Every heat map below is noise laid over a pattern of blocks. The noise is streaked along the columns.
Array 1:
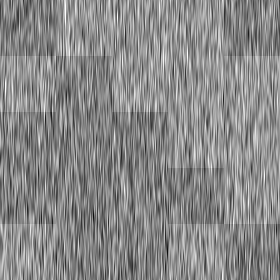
mirrored about the diagonal from the bottom left
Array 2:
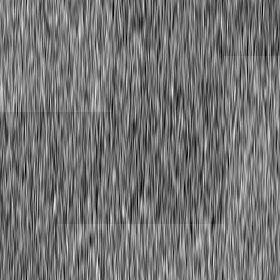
mirrored about the diagonal from the top left
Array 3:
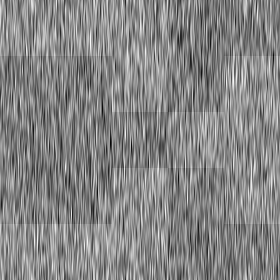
top and bottom mirror each other
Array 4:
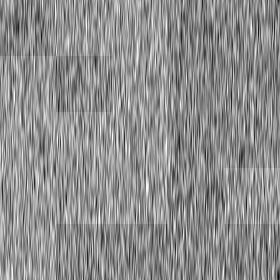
no symmetry
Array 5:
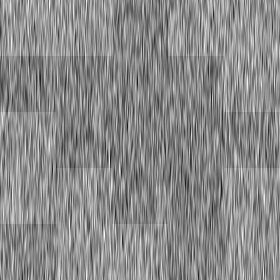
mirrored about the diagonal from the bottom left
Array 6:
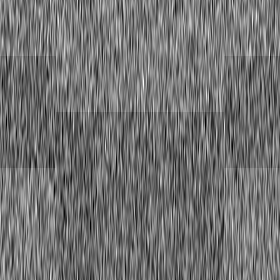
left and right mirror each other
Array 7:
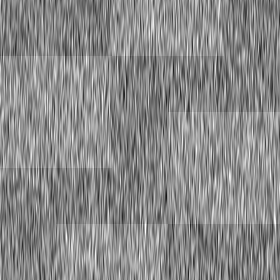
the same after a half turn
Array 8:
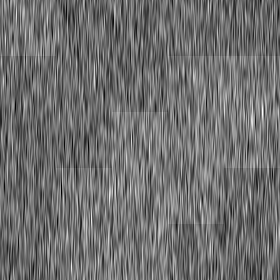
mirrored about the diagonal from the top left
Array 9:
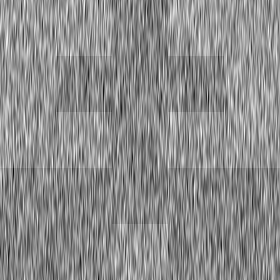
left and right mirror each other
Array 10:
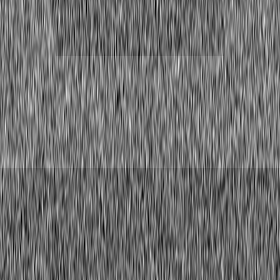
left and right mirror each other
